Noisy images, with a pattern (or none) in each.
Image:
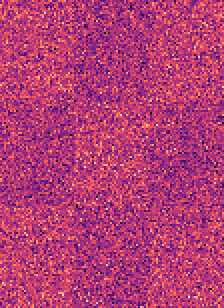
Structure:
a checkerboard
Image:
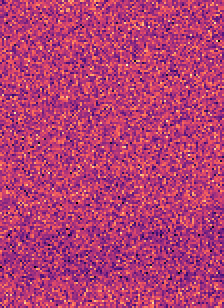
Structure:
one band of rows
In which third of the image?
bottom
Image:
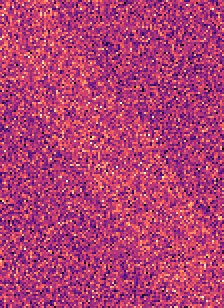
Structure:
a diagonal band
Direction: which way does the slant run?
top left to bottom right
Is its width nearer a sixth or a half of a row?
a half
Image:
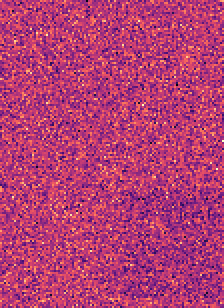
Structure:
one block
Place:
bottom right
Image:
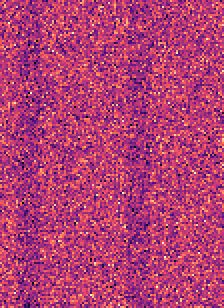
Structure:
bands of columns
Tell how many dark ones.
2
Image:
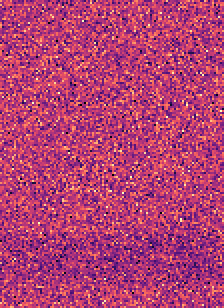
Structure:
one band of rows
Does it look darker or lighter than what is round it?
darker
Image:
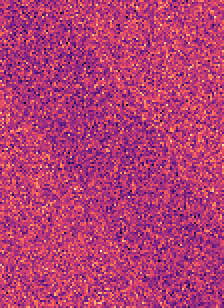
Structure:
a diagonal band
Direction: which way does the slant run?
top left to bottom right
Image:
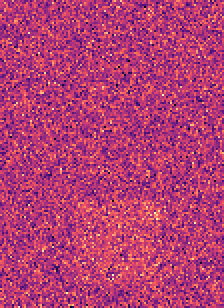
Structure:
one block
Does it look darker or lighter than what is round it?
lighter
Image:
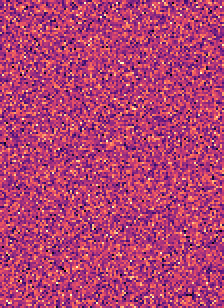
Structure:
only noise
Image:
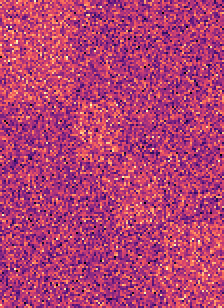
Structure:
blocks along the diagonal
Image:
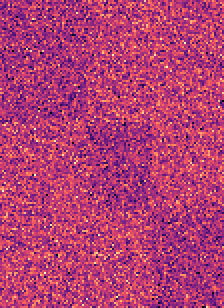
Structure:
blocks along the diagonal
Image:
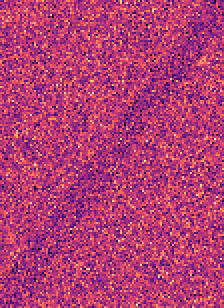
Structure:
a diagonal band
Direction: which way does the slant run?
bottom left to top right
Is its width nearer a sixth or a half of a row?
a sixth
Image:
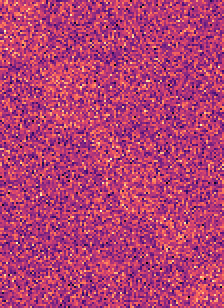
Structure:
blocks along the diagonal
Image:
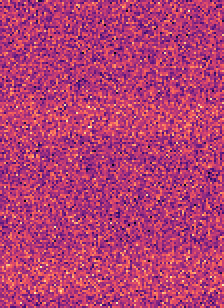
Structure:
bands of rows
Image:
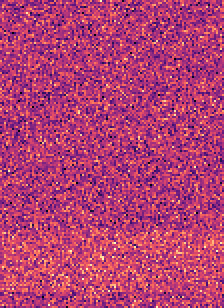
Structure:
one band of rows
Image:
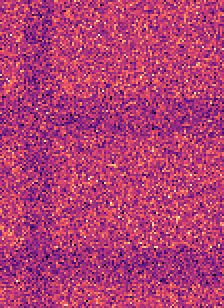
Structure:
bands of rows crossing bands of columns
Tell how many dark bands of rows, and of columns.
2 and 1
